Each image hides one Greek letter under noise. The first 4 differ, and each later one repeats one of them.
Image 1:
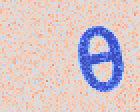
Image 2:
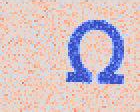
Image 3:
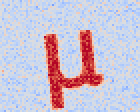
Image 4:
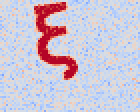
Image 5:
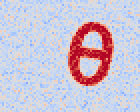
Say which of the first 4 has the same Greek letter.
1
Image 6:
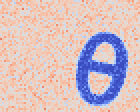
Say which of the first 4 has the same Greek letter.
1
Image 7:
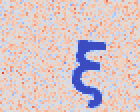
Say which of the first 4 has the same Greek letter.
4
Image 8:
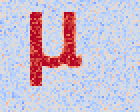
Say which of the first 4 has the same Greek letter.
3
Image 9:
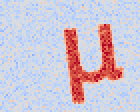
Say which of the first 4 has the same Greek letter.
3
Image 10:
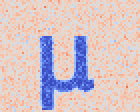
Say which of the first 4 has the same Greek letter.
3
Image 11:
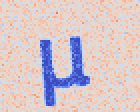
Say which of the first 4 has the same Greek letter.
3
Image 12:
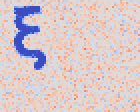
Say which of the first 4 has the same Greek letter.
4
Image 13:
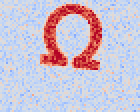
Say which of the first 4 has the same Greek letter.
2
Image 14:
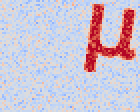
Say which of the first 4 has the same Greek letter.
3
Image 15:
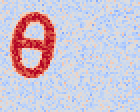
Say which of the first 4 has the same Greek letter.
1
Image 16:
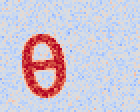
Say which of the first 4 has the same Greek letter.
1
